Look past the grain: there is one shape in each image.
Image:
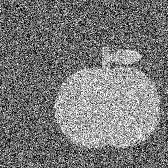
apple
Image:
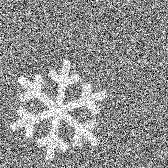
snowflake
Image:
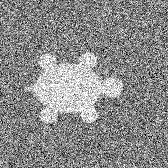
turtle
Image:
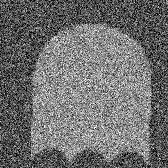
ghost
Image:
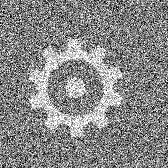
gear
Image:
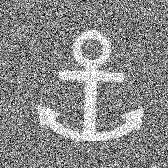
anchor
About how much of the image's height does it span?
two thirds
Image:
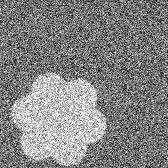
flower
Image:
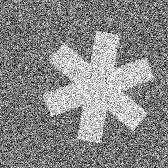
asterisk
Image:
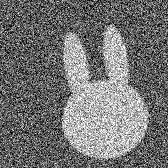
rabbit's head
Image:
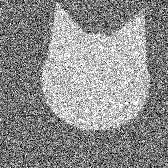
cat's head
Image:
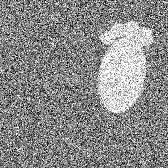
footprint
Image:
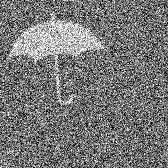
umbrella
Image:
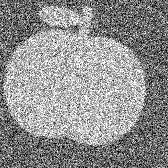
apple
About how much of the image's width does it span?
nearly all
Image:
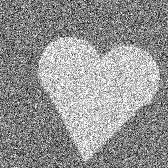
heart
